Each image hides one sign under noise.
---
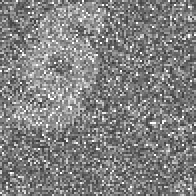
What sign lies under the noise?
section sign
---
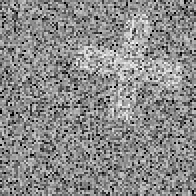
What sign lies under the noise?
plus sign
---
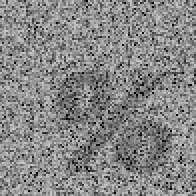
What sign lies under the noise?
percent sign
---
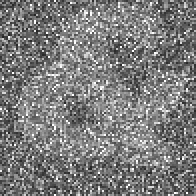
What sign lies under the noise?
ampersand
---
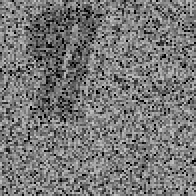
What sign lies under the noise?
pilcrow
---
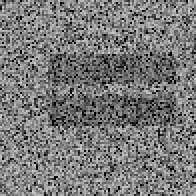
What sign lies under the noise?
equals sign
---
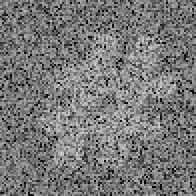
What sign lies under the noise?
hash sign
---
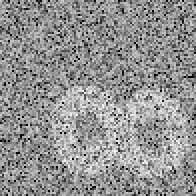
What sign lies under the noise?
infinity sign
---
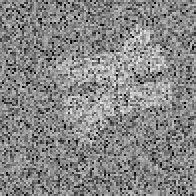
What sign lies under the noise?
not-equal sign
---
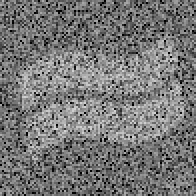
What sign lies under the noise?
approximately sign
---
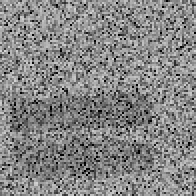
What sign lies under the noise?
equals sign
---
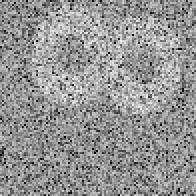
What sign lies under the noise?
infinity sign
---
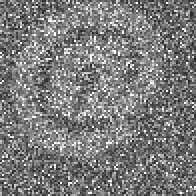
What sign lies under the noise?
at sign
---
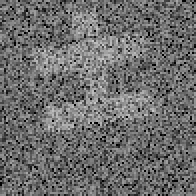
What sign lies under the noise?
plus-minus sign
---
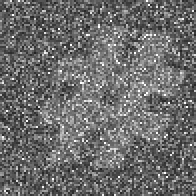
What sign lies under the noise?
hash sign
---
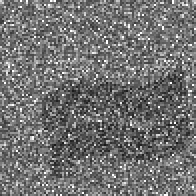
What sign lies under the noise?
approximately sign
